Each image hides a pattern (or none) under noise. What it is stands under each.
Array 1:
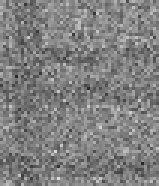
bands of rows crossing bands of columns
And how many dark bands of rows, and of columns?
3 and 1
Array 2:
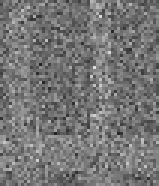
bands of rows crossing bands of columns
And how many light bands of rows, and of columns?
1 and 2
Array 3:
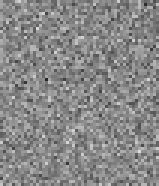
only noise
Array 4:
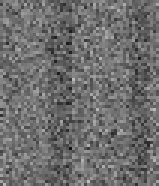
bands of columns
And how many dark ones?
2
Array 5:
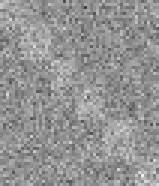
blocks along the diagonal
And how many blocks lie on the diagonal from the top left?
6
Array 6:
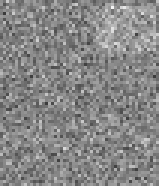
one block
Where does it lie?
top right
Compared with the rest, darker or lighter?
lighter
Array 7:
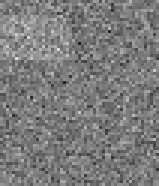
one block
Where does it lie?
top left
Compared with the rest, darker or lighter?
lighter
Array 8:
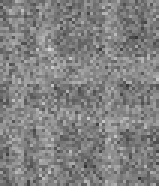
bands of rows crossing bands of columns
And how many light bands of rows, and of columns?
2 and 3
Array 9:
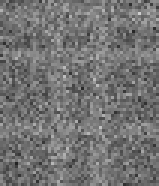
bands of rows crossing bands of columns
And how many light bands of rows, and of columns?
3 and 2
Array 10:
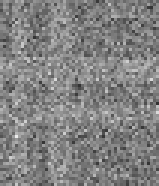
bands of rows crossing bands of columns
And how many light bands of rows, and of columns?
2 and 2
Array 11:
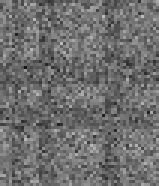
bands of rows crossing bands of columns
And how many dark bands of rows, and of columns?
2 and 3
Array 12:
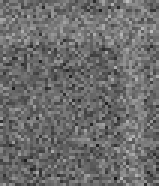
bands of rows crossing bands of columns
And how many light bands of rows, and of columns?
1 and 1
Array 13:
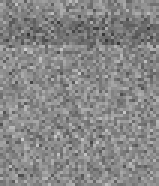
one band of rows
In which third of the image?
top
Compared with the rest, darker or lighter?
darker
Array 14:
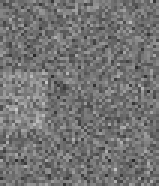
one block
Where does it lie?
middle left
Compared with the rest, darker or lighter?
lighter
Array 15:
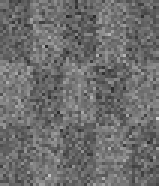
a checkerboard
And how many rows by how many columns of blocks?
3 by 5
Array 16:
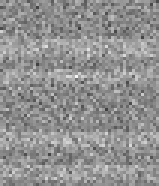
bands of rows
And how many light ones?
4
